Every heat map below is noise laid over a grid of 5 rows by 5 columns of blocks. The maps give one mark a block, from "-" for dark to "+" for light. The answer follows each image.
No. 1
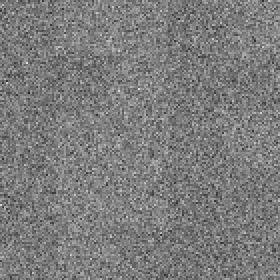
- + + - +
- - + - -
- + + - +
- + + - -
- + - - -
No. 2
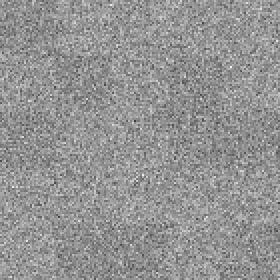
- + + + +
+ - + - +
- + + - -
+ + + + +
+ - - + -
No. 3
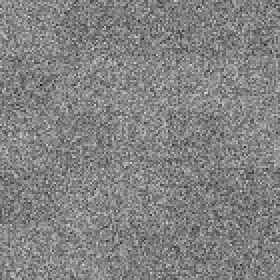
+ - - - -
- + + + +
+ - + - +
- + + - -
+ + - - -
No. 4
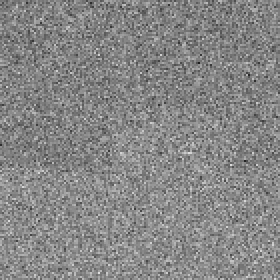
- - - - -
- - - - -
- - + + -
+ + + + +
+ + + + +
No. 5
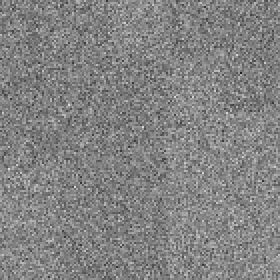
- - + - -
- - - + -
- - - + +
+ - - + +
+ - - + +
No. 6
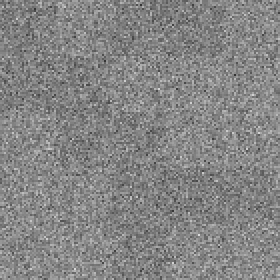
- + - - +
- - + + +
+ - - + +
+ + - - -
+ + - + +
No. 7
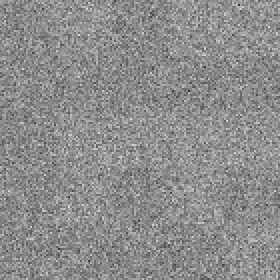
- + - + +
- - - - -
- + + + +
- + - + -
- - - - +
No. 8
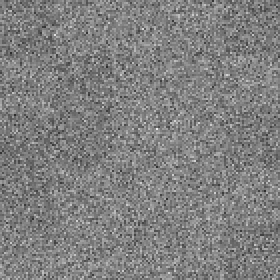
- + + + -
+ - + + +
- - + + -
- + + + +
+ + + + -
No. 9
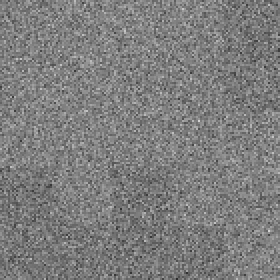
+ + + + -
+ + + + -
+ + + + +
- + - + +
- - - - +
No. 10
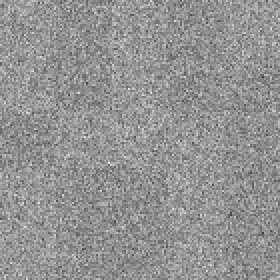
+ - + - +
+ - + - -
- + + + -
+ - - + -
+ - - + -
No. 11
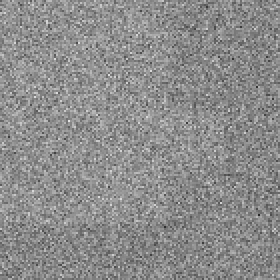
+ + + - -
+ + + - -
+ + + + -
+ + + - -
- - - - -
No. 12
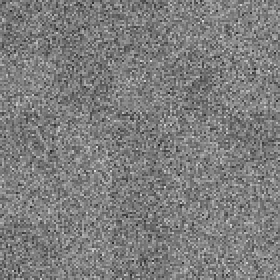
- - - + +
+ - + - +
- + - + -
+ + - + +
- + - + +
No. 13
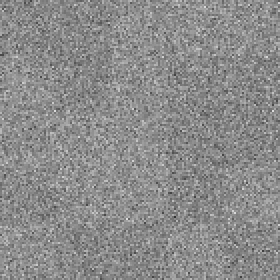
- - + + +
+ - + - -
+ + + - -
- + + - +
+ - - + -
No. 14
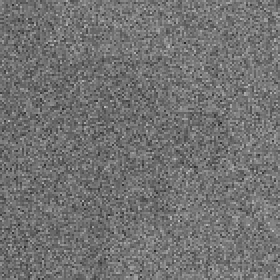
- + + + +
- - - + +
- - - - +
- - - + +
- - + + +
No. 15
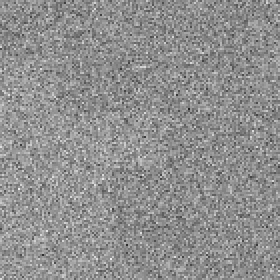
- - - - -
+ - - - -
+ + + - -
+ + - - -
+ + - - -
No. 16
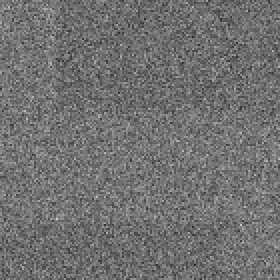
+ - - - -
+ - - - -
+ + + + +
+ + + + +
- - - - +
